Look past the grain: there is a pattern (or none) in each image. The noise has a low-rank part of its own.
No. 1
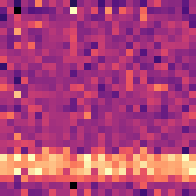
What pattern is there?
one horizontal stripe
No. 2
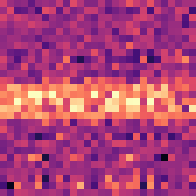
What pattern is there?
one horizontal stripe
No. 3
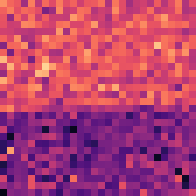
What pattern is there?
a sharp edge
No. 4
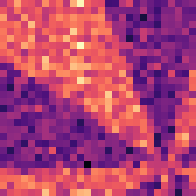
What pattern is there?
spokes from one point
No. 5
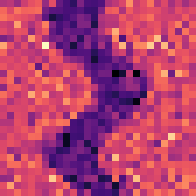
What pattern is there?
a wavy band
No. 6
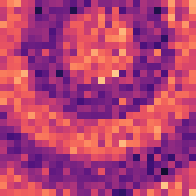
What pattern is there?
rings round one point
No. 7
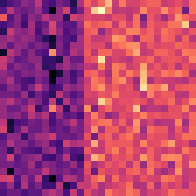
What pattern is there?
a sharp edge
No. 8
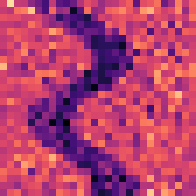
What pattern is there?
a wavy band
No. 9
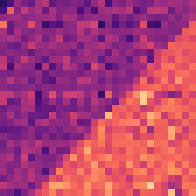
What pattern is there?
a sharp edge
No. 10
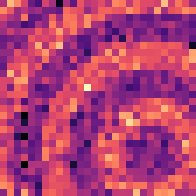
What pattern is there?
rings round one point
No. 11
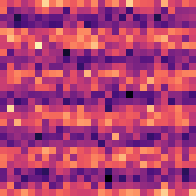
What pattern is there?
horizontal stripes
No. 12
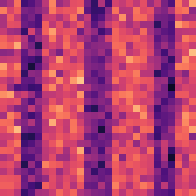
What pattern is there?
vertical stripes
